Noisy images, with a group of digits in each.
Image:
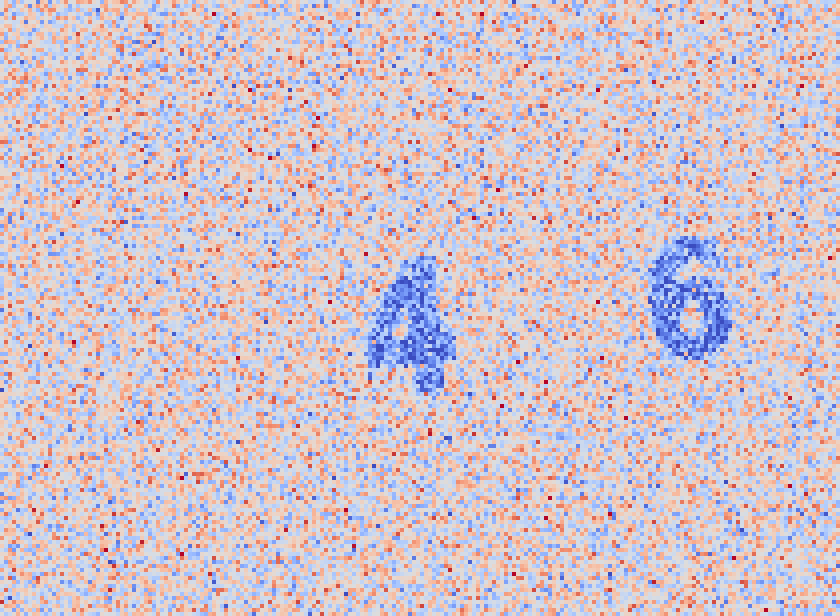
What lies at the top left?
nothing
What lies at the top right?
nothing
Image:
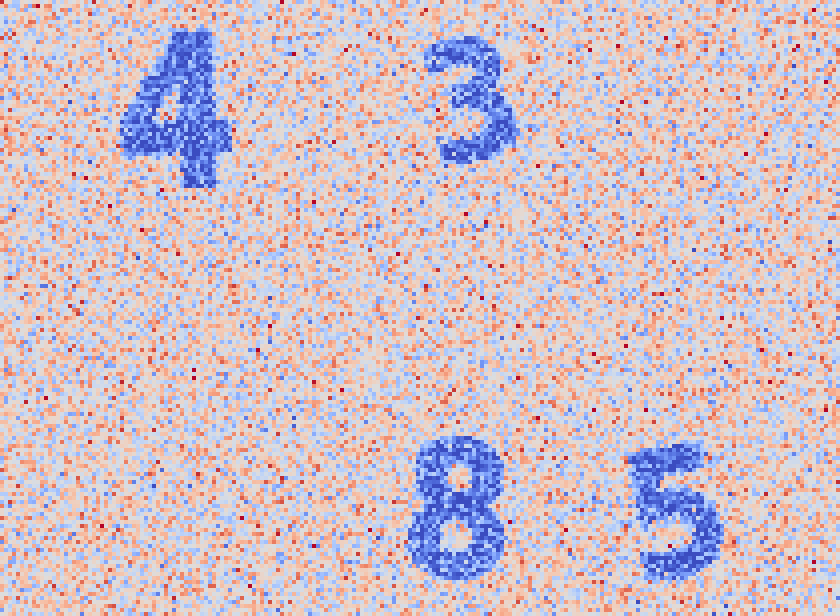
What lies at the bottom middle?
8
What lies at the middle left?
nothing
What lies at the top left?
4
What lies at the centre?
nothing
